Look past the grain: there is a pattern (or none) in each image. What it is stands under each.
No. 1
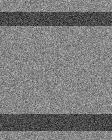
bands of rows
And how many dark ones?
2
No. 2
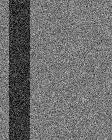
one band of columns
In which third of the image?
left
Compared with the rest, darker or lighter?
darker
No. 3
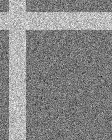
bands of rows crossing bands of columns
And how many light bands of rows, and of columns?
1 and 1
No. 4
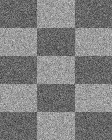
a checkerboard
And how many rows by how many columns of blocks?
5 by 3
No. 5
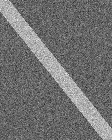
a diagonal band
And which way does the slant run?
top left to bottom right
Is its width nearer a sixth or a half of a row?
a sixth
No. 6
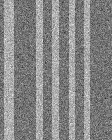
bands of columns
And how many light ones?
5
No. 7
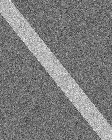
a diagonal band
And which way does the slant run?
top left to bottom right
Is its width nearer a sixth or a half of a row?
a sixth
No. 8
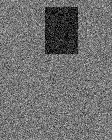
one block
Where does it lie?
top middle
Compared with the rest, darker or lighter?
darker
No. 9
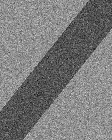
a diagonal band
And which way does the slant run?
bottom left to top right
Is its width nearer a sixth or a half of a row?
a half
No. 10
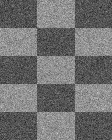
a checkerboard
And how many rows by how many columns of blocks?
5 by 3
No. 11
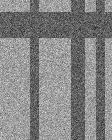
bands of rows crossing bands of columns
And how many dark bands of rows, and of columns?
1 and 3
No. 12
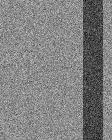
one band of columns
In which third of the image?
right
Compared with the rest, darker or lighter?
darker
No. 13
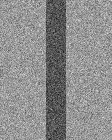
one band of columns
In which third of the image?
middle
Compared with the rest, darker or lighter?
darker
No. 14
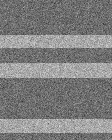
bands of rows
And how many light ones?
3
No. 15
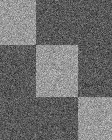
blocks along the diagonal
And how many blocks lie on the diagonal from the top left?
3
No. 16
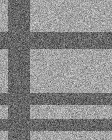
bands of rows crossing bands of columns
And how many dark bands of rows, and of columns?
3 and 1
